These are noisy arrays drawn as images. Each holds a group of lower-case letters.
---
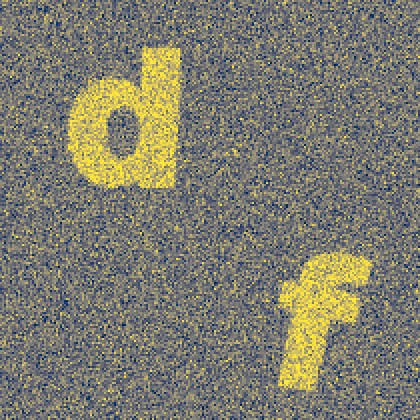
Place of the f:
bottom right
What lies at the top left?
d
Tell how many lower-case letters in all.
2
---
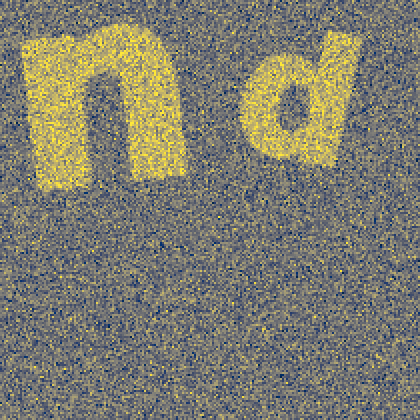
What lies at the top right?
d
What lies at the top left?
n
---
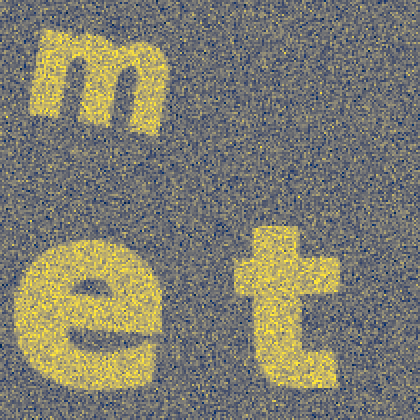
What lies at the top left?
m
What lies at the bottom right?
t
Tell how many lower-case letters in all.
3
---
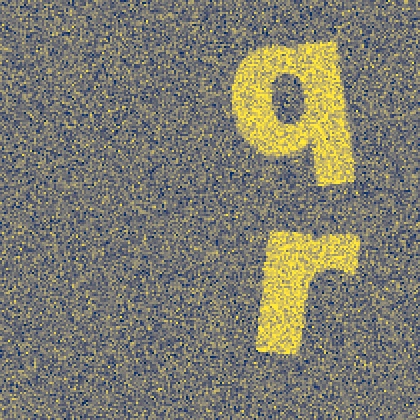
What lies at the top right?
q
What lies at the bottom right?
r
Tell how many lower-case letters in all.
2
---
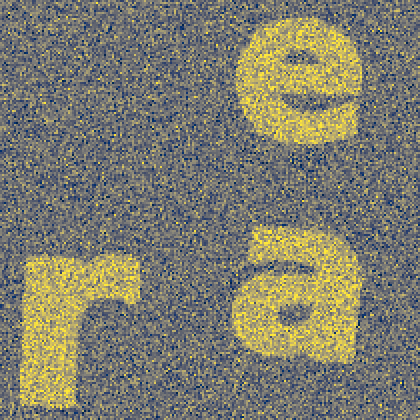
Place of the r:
bottom left
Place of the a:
bottom right
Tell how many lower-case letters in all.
3
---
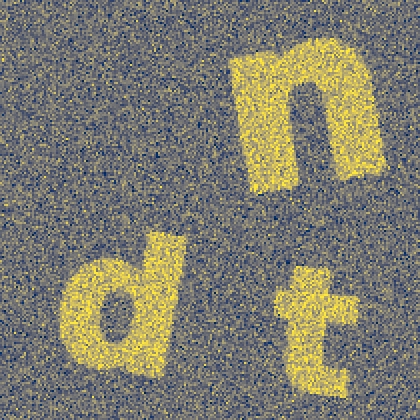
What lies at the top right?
n
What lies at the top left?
nothing
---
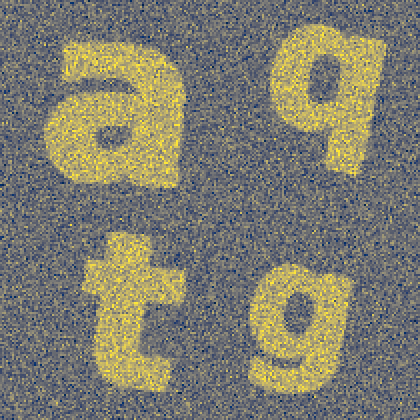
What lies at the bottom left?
t
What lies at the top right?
q
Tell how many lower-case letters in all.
4
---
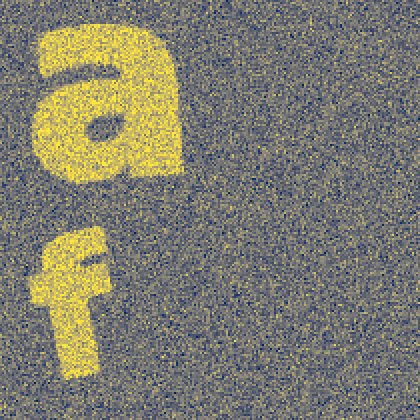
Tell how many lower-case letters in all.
2
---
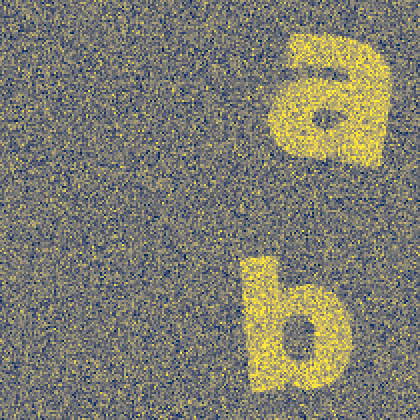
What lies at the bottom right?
b
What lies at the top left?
nothing
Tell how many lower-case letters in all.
2
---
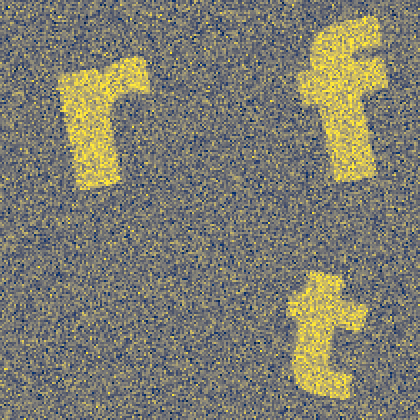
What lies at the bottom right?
t
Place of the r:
top left
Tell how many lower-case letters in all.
3
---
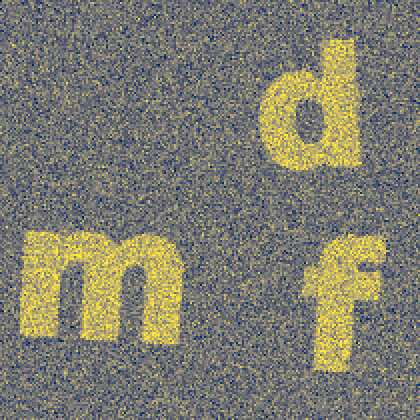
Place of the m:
bottom left
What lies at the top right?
d
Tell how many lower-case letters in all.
3
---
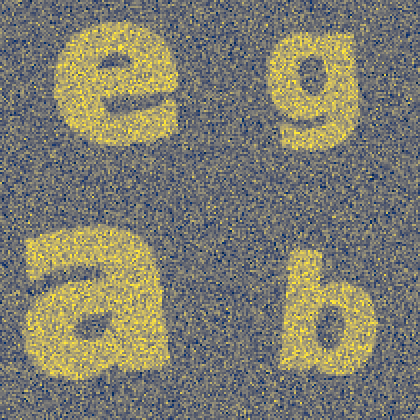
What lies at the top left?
e
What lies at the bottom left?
a
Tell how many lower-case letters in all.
4
